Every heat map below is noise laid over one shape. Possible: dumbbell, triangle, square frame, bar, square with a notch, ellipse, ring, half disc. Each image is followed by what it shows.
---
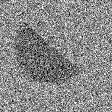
half disc
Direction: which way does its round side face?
down and left
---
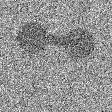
dumbbell
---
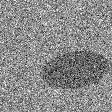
ellipse
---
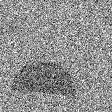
half disc
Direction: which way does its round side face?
up
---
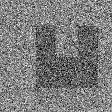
square with a notch
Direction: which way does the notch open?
up
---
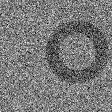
ring
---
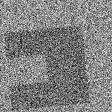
square with a notch
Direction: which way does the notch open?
left
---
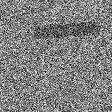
bar
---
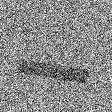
bar
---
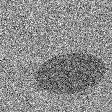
ellipse
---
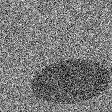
ellipse
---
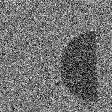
half disc
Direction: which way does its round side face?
left
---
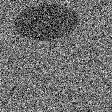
ellipse
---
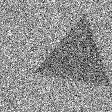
triangle
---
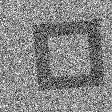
square frame
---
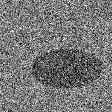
ellipse
